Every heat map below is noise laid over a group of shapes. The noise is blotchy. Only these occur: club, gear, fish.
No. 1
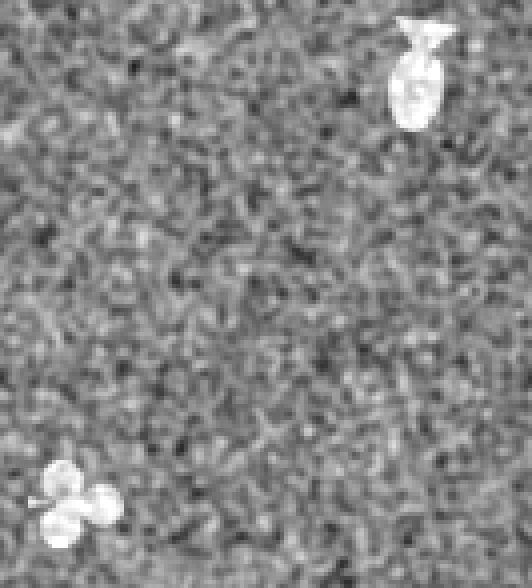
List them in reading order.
top right: fish; bottom left: club
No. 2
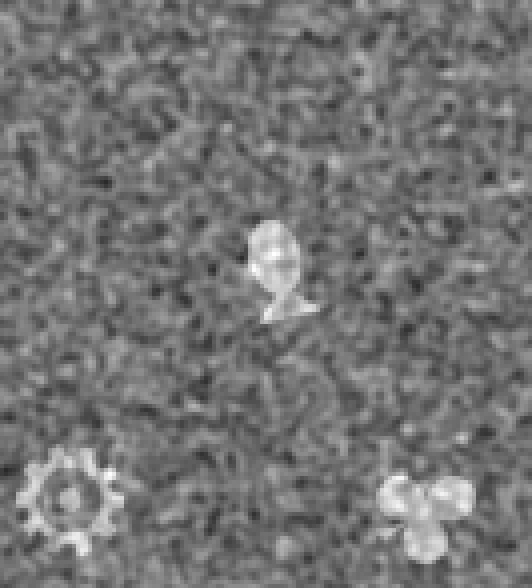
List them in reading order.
centre: fish; bottom left: gear; bottom right: club
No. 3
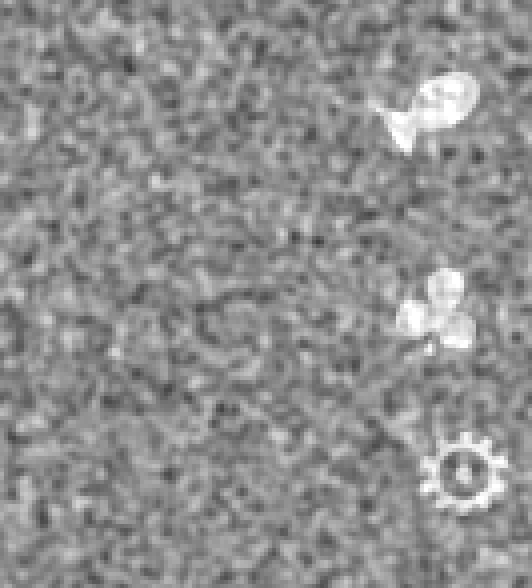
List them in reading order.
top right: fish; middle right: club; bottom right: gear
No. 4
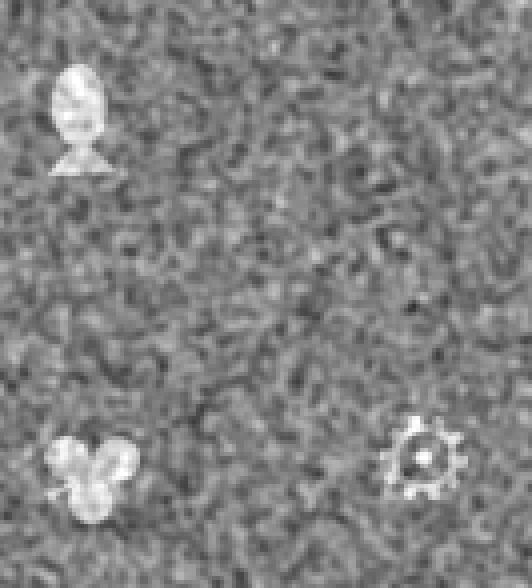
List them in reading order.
top left: fish; bottom left: club; bottom right: gear
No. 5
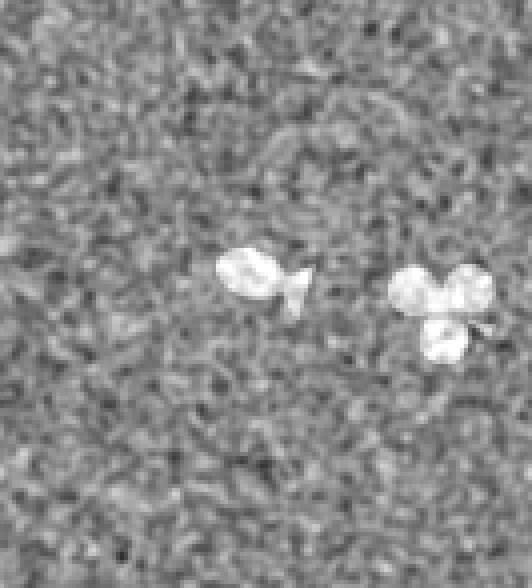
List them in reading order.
centre: fish; middle right: club
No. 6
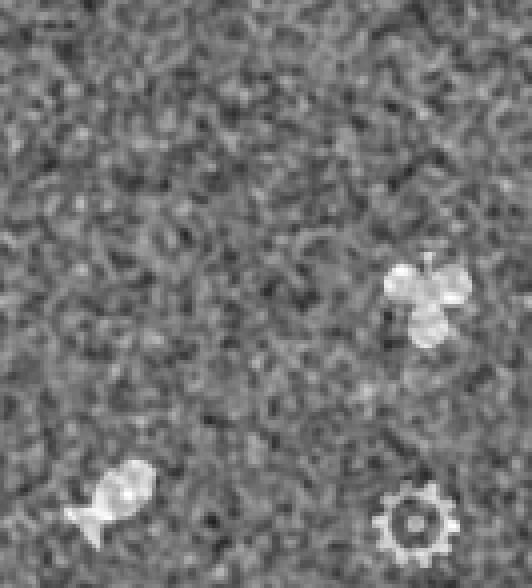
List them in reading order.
middle right: club; bottom left: fish; bottom right: gear
